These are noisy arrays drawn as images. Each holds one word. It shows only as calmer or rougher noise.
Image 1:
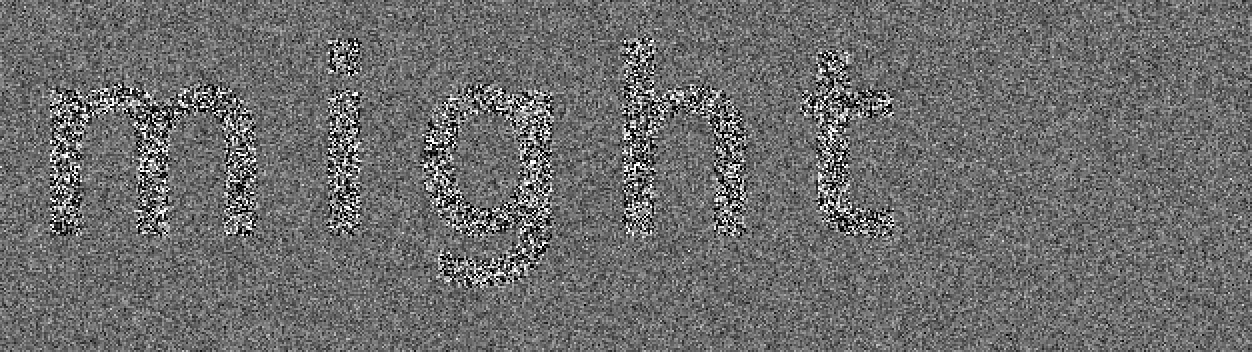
might
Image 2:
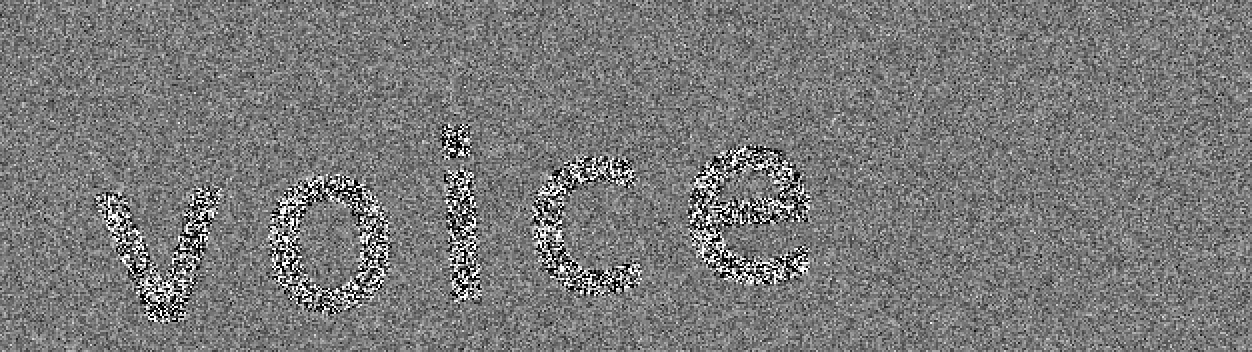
voice
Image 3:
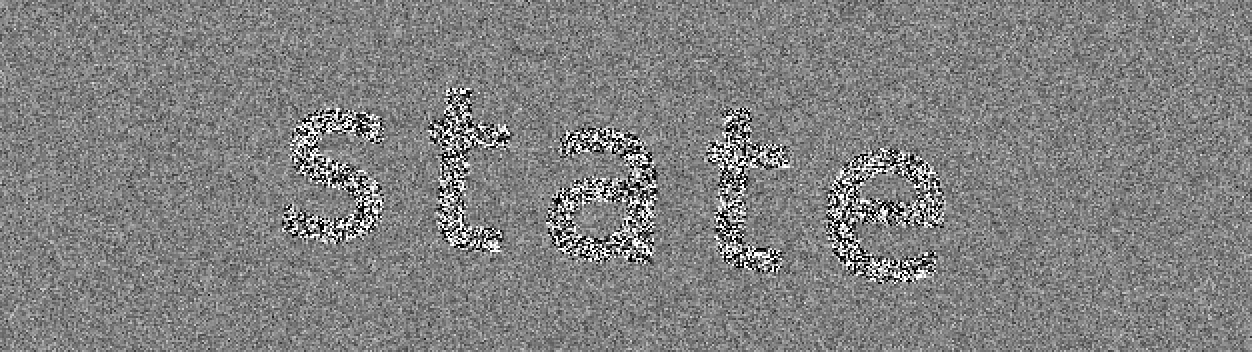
state
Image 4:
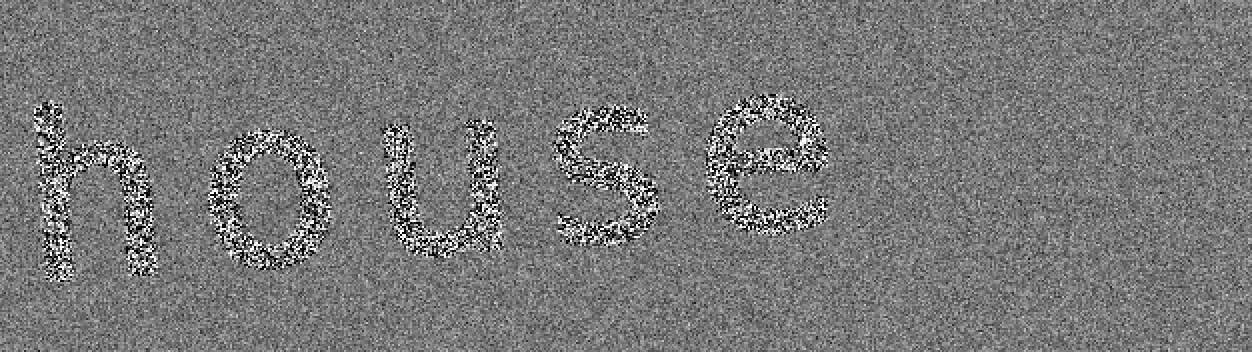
house
